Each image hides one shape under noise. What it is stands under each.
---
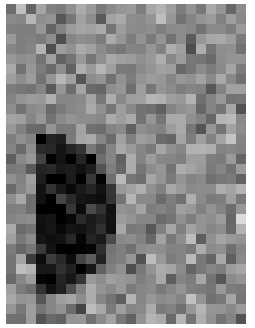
dark half disc
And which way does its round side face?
right
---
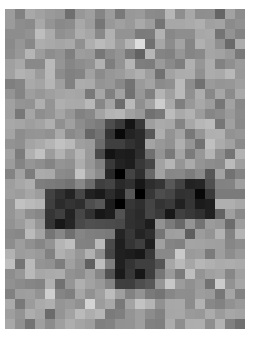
dark cross
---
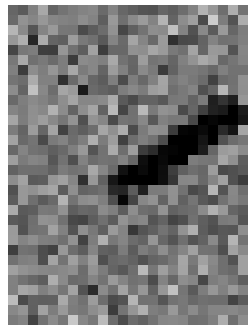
dark bar
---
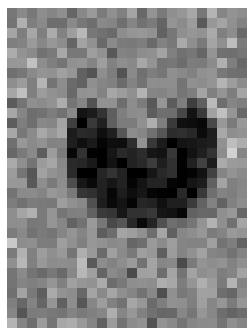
dark disc with a wedge cut out
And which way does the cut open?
up
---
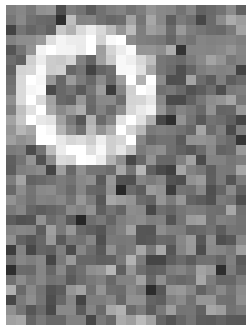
light ring
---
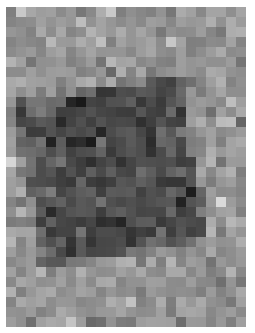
dark square
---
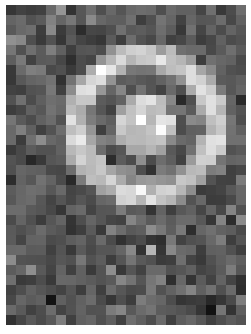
light bullseye
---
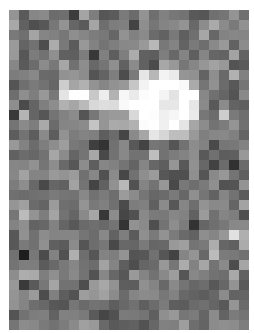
light lollipop
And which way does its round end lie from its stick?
right
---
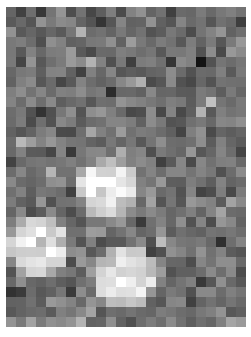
light three dots
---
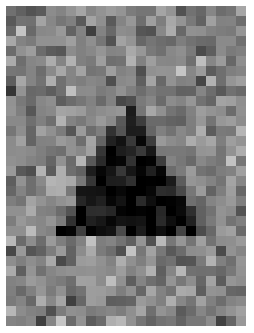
dark triangle
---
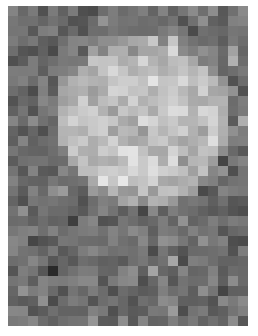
light disc
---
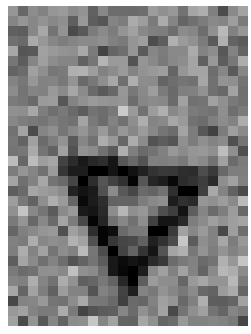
dark triangle frame
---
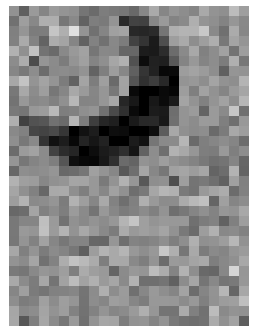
dark crescent
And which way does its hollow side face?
up and left
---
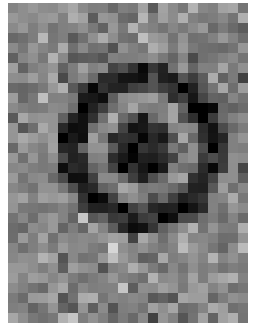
dark bullseye
